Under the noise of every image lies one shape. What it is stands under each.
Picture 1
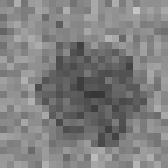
flower
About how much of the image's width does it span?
two thirds
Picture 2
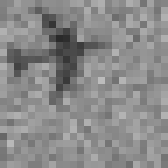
airplane
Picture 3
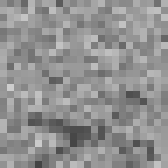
pair of scissors
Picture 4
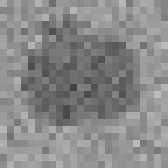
apple
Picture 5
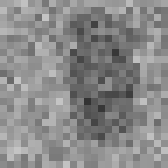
footprint
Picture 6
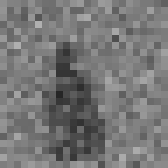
bottle
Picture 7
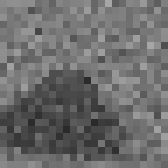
cloud
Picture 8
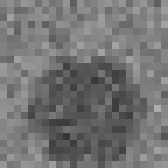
flower
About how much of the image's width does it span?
two thirds
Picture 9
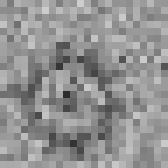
gear
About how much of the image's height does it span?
two thirds
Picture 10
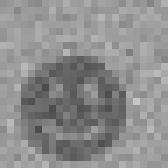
smiling face
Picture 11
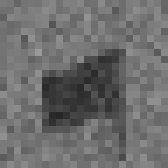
flag
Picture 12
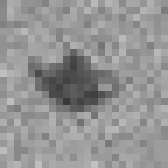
teapot
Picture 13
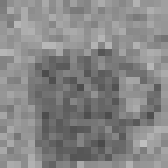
cup
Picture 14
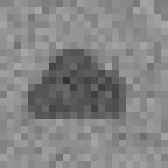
cloud
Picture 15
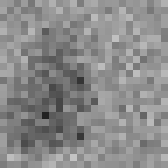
chess knight
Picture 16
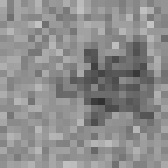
turtle
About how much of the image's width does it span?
two thirds
